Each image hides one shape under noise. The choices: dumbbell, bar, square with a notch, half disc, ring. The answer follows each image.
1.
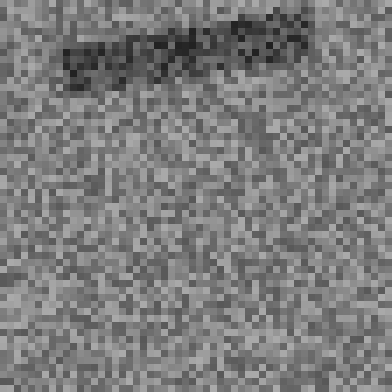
bar
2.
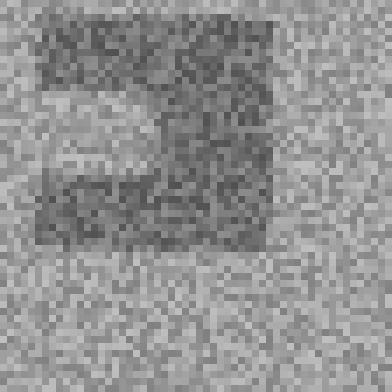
square with a notch
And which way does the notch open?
left
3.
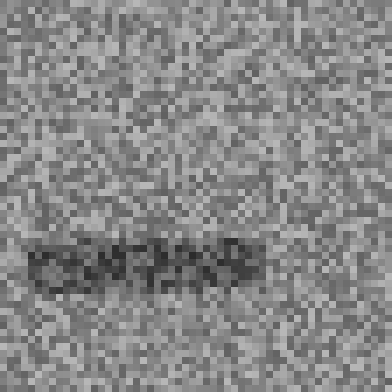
bar
